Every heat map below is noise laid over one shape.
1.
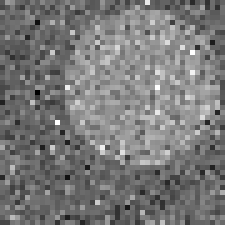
disc
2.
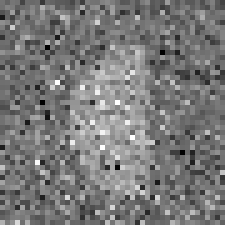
half disc
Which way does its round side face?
left
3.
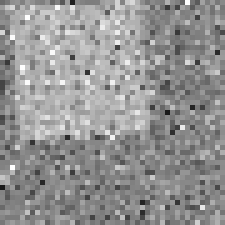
square
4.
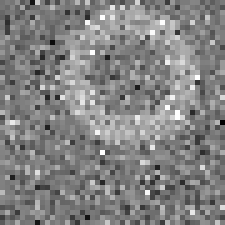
ring
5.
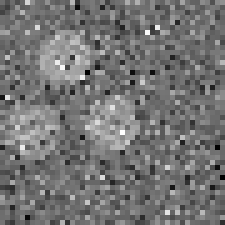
three dots
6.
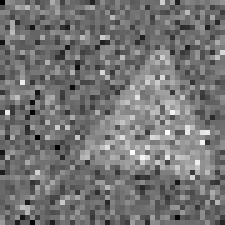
triangle
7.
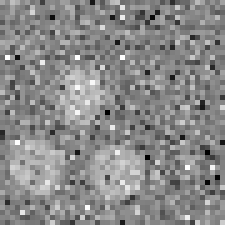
three dots
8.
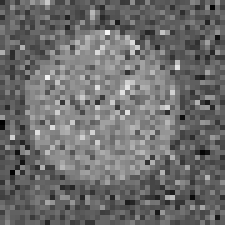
disc
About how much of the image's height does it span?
two thirds
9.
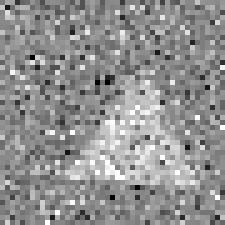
triangle
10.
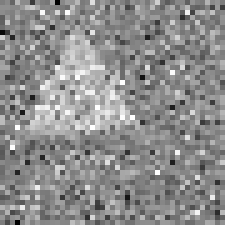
triangle
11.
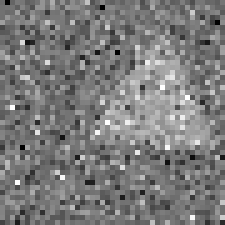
triangle
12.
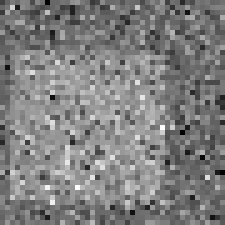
square
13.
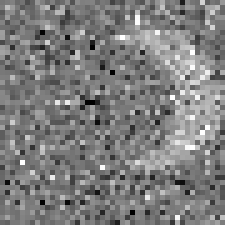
crescent
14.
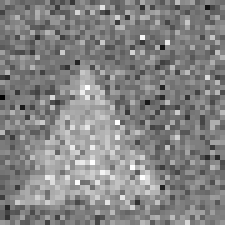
triangle
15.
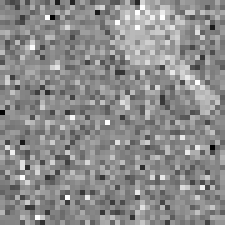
lollipop
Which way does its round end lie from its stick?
up and left
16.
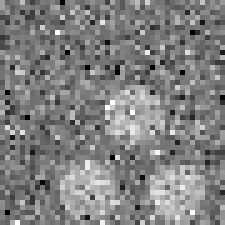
three dots
